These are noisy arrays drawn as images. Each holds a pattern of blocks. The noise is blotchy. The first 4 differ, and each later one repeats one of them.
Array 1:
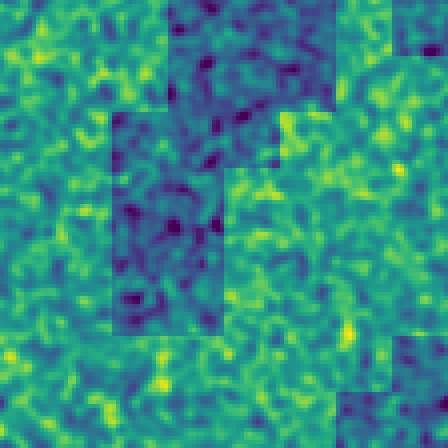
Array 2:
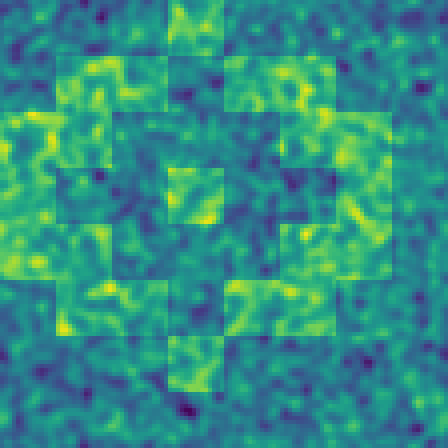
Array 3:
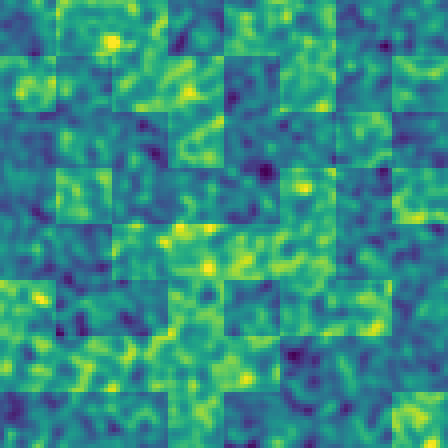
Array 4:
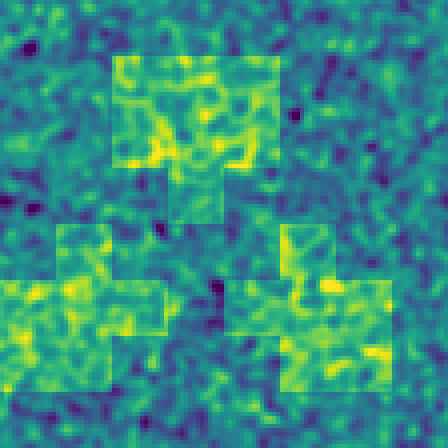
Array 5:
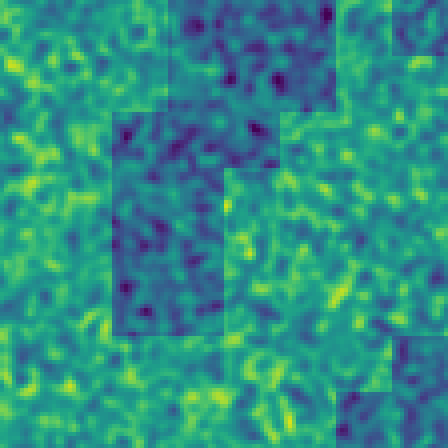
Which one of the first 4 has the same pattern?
1
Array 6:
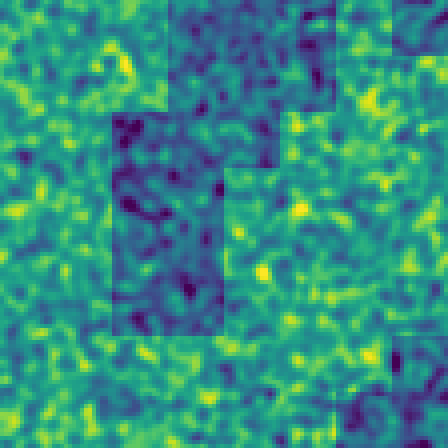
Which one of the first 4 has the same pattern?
1
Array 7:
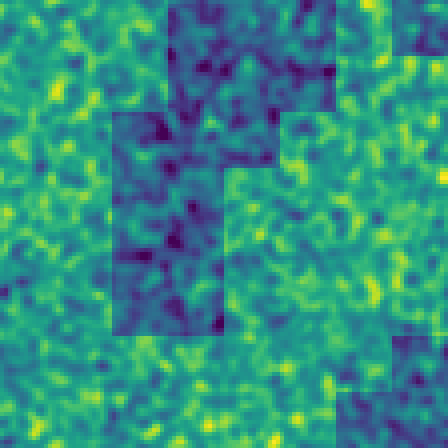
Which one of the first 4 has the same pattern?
1
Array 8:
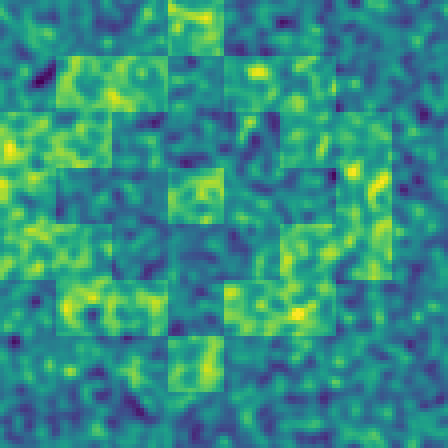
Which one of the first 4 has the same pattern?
2
